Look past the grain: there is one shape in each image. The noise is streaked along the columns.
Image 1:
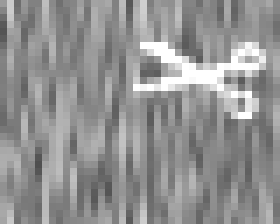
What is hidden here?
light pair of scissors
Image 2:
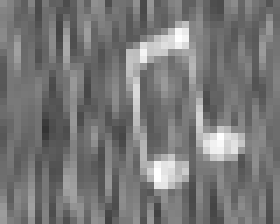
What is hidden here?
light pair of musical notes
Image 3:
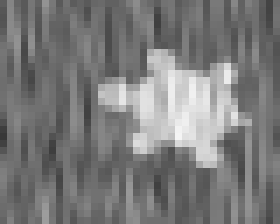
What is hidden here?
light turtle
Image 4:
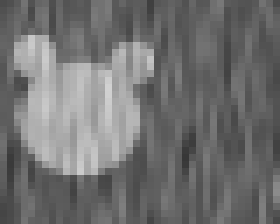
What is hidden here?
light bear's head
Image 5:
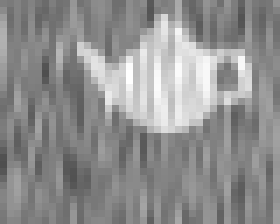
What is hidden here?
light teapot
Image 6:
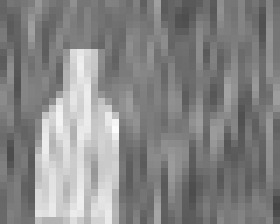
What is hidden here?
light bottle
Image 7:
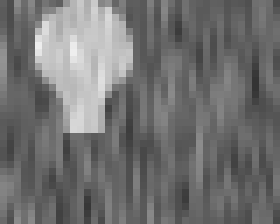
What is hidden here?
light light bulb
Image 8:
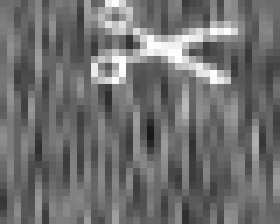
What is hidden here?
light pair of scissors
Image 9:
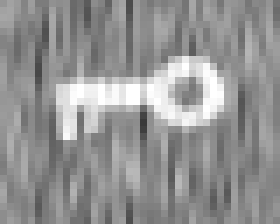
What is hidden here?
light key
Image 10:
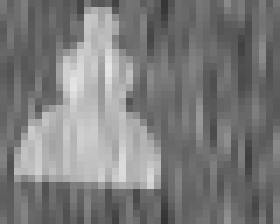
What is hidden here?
light chess pawn
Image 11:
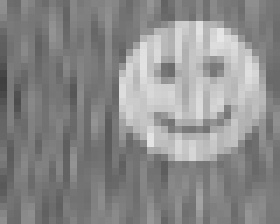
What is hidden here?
light smiling face
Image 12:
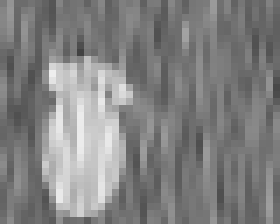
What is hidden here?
light footprint
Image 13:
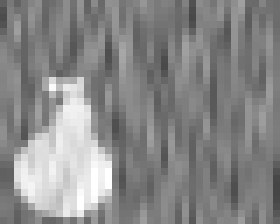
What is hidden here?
light pear
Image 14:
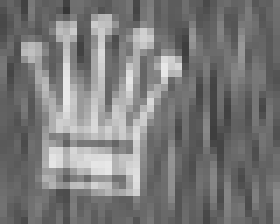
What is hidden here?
light chess queen
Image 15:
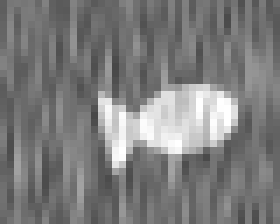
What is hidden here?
light fish
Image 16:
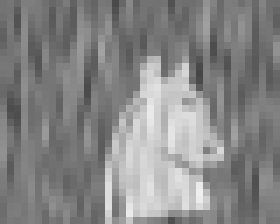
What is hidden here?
light chess knight
